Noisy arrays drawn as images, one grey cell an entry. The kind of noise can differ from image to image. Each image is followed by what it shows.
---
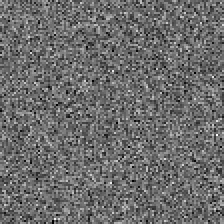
independent entries
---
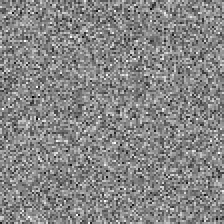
independent entries
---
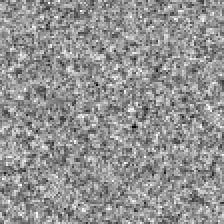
blotchy
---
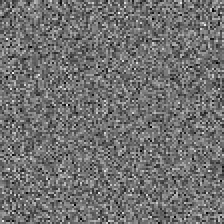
low rank plus noise
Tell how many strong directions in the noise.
one
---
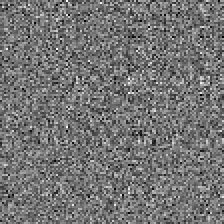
low rank plus noise
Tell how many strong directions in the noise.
two
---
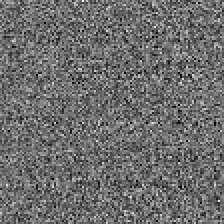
low rank plus noise
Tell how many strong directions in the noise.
five to eight
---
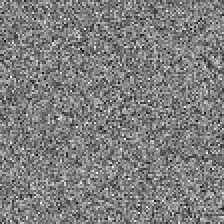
independent entries
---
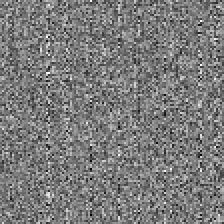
columns of uneven size
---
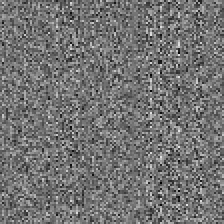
columns of uneven size
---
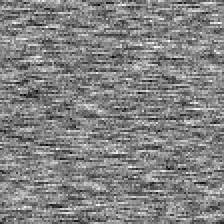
streaked along the rows
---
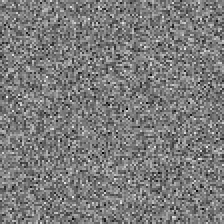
independent entries
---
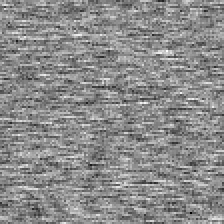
streaked along the rows
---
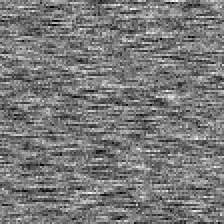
streaked along the rows
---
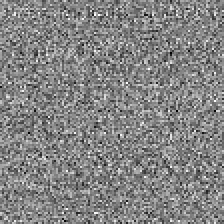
low rank plus noise
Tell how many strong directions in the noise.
five to eight
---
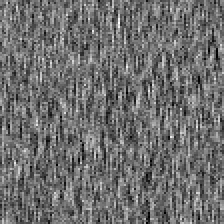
streaked along the columns
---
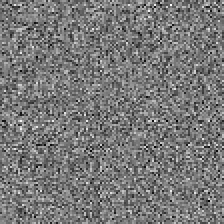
low rank plus noise
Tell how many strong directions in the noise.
three or four
